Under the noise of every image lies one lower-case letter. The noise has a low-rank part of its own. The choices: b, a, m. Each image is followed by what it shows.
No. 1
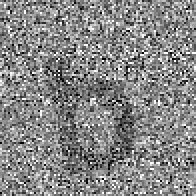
b
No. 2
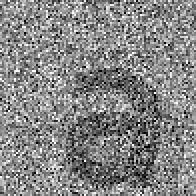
a
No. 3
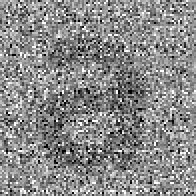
a
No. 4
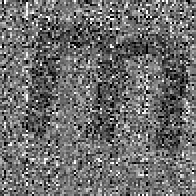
m
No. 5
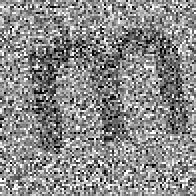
m
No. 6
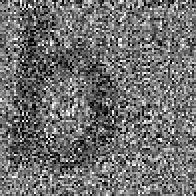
b
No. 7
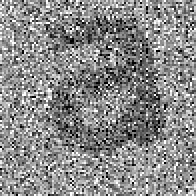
a
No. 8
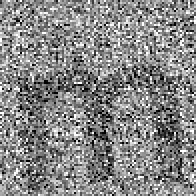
m
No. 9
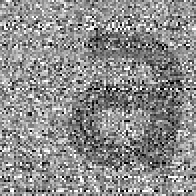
a
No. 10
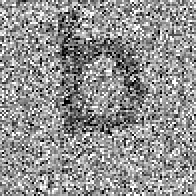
b
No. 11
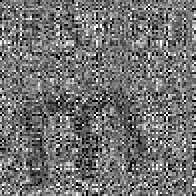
m
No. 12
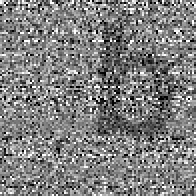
b
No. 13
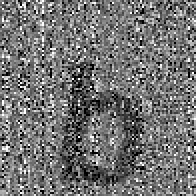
b
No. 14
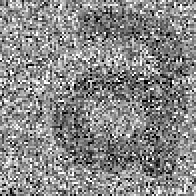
a
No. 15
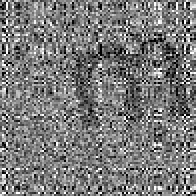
m
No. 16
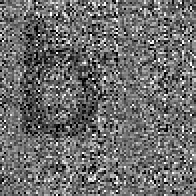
b
